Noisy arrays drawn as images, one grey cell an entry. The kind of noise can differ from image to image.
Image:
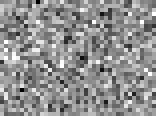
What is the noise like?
independent entries
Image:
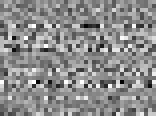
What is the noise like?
rows of uneven size
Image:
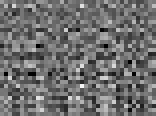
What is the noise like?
low rank plus noise
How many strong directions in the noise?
two
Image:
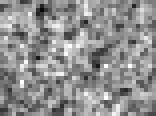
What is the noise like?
blotchy
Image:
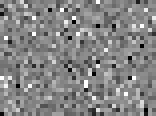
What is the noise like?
heavy tails
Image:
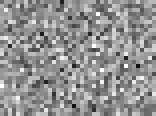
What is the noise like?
independent entries
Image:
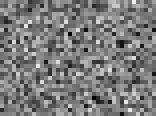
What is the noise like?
low rank plus noise
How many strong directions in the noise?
five to eight
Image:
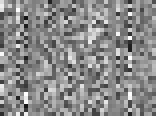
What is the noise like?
columns of uneven size
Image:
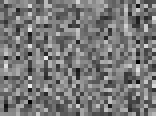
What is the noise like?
columns of uneven size
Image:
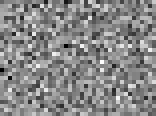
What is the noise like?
independent entries
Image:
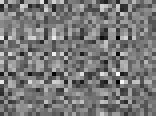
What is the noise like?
low rank plus noise
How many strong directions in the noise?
one
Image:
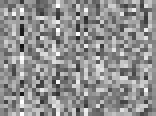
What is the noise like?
columns of uneven size
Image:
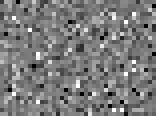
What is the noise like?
heavy tails
